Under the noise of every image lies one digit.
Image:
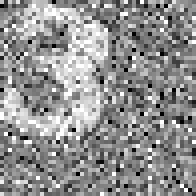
light 3
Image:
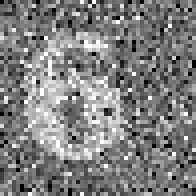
light 6
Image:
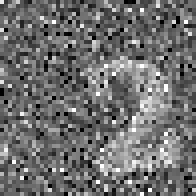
light 2
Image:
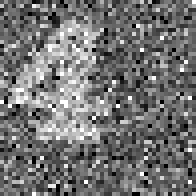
light 4
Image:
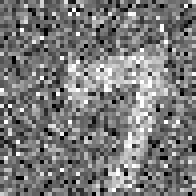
light 7
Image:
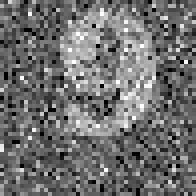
light 9
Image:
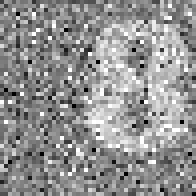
light 8
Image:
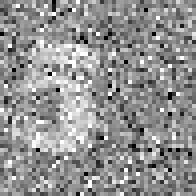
light 5
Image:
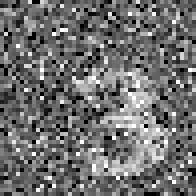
light 3
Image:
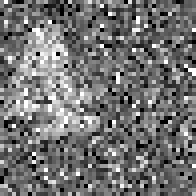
light 4
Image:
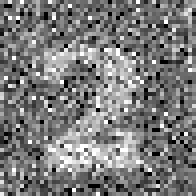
light 2
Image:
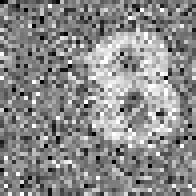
light 8
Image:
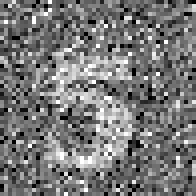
light 5
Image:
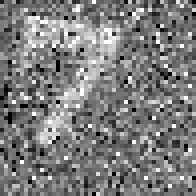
light 7
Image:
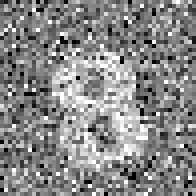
light 8
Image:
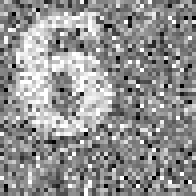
light 6
